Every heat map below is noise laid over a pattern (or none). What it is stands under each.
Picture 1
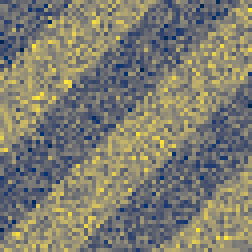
diagonal stripes
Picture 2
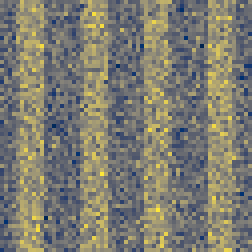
vertical stripes
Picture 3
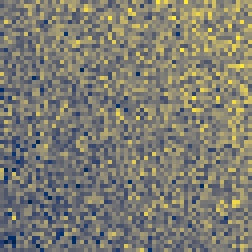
a smooth slope
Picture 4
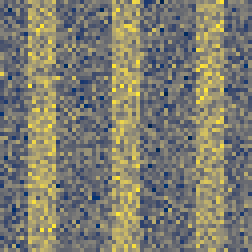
vertical stripes
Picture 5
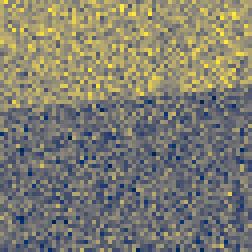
a sharp edge
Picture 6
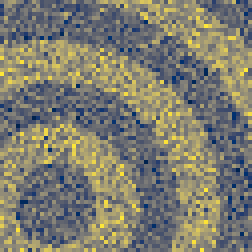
rings round one point
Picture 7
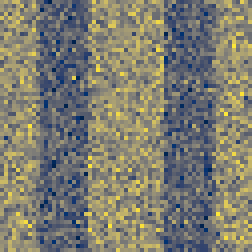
vertical stripes
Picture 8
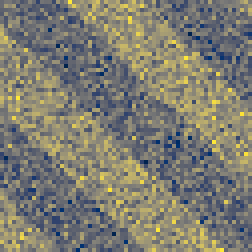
diagonal stripes
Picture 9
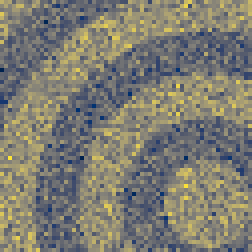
rings round one point
